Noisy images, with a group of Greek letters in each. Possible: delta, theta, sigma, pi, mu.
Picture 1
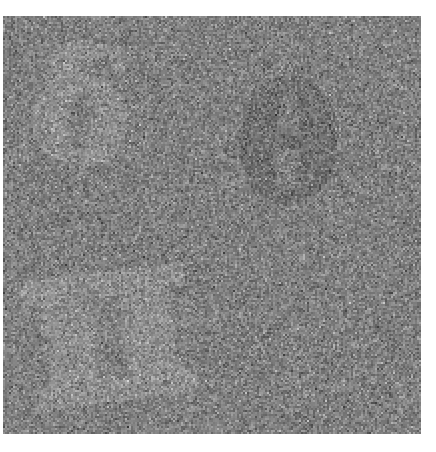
top left: light delta; top right: dark theta; bottom left: light pi
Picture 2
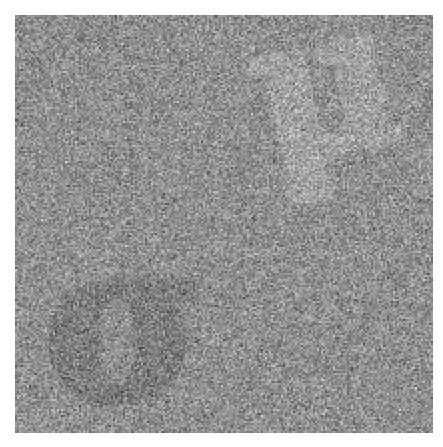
top right: light mu; bottom left: dark sigma
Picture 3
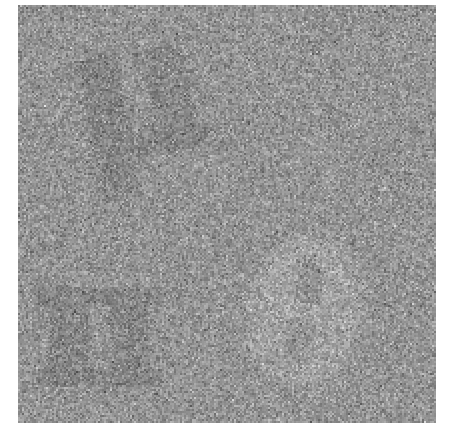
top left: dark mu; bottom left: dark pi; bottom right: light theta
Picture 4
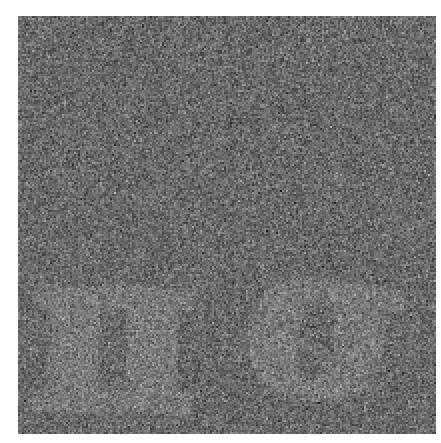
bottom left: light pi; bottom right: light sigma
